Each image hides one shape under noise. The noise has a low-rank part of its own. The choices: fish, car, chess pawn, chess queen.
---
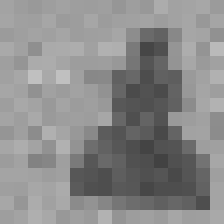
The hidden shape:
chess pawn
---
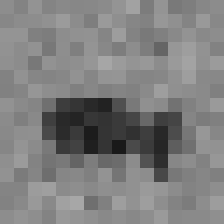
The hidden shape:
fish
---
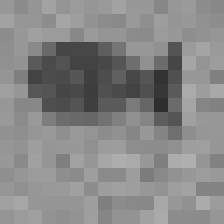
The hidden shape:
fish
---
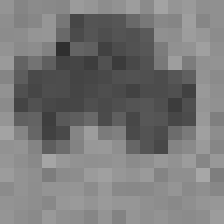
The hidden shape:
car
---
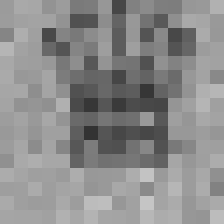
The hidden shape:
chess queen
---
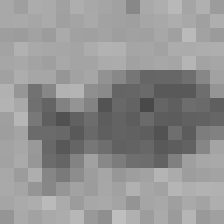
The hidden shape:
fish
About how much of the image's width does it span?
nearly all
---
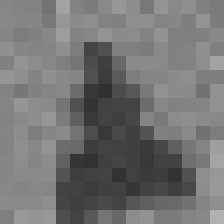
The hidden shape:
chess pawn
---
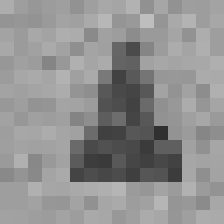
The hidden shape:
chess pawn
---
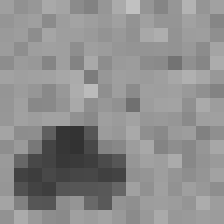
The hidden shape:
car
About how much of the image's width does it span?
half
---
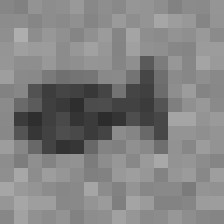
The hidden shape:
fish
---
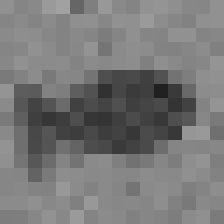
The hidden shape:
fish
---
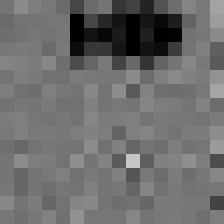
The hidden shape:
fish
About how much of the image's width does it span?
half
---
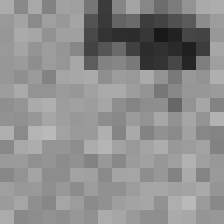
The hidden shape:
fish
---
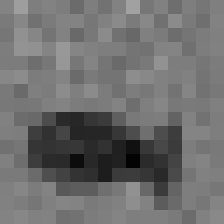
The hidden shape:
fish
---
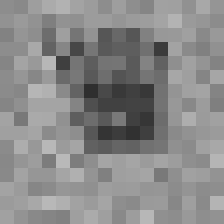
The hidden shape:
chess queen
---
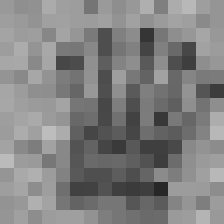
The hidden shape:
chess queen
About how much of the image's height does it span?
nearly all
